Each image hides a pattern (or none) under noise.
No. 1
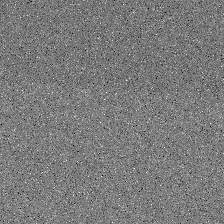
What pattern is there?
a sharp edge
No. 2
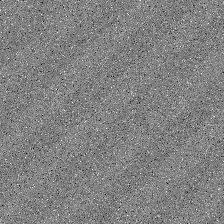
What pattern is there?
diagonal stripes
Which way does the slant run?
bottom left to top right
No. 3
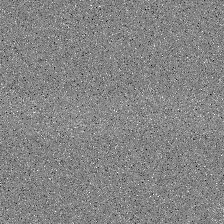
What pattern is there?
one horizontal stripe
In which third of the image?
middle
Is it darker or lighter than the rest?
lighter
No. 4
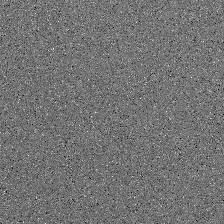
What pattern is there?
a smooth slope
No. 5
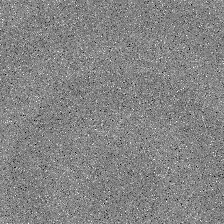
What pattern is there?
rings round one point
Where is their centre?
bottom middle
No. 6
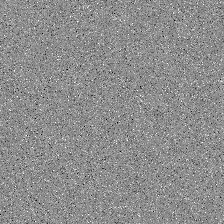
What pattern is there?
only noise
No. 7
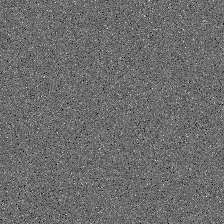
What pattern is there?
only noise
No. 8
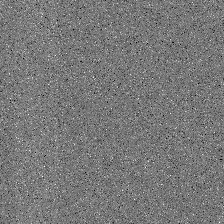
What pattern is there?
one vertical stripe
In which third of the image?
left
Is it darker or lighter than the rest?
lighter
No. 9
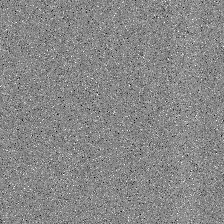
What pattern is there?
one vertical stripe
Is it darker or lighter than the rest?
lighter
